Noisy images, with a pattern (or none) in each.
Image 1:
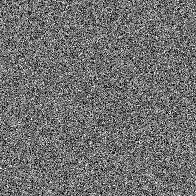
only noise
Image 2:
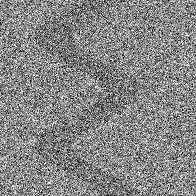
a wavy band
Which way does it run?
top to bottom
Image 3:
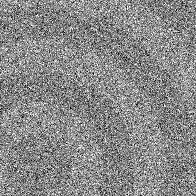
rings round one point
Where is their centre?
bottom left
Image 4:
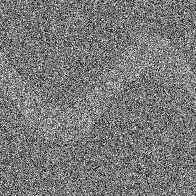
a wavy band
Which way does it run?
left to right
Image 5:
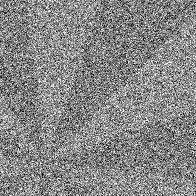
spokes from one point
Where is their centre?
bottom left
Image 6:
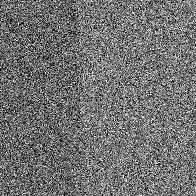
a sharp edge
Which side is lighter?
right
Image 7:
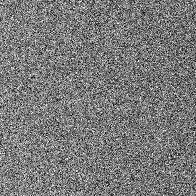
a smooth slope
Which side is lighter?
left
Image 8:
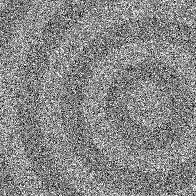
rings round one point
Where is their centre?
middle right
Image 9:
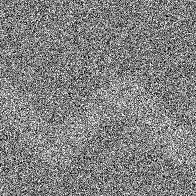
a wavy band
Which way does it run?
left to right
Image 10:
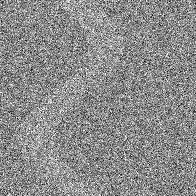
a wavy band
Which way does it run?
top to bottom
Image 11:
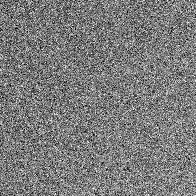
a smooth slope
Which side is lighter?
bottom right
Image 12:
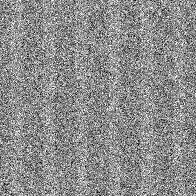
vertical stripes
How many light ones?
6
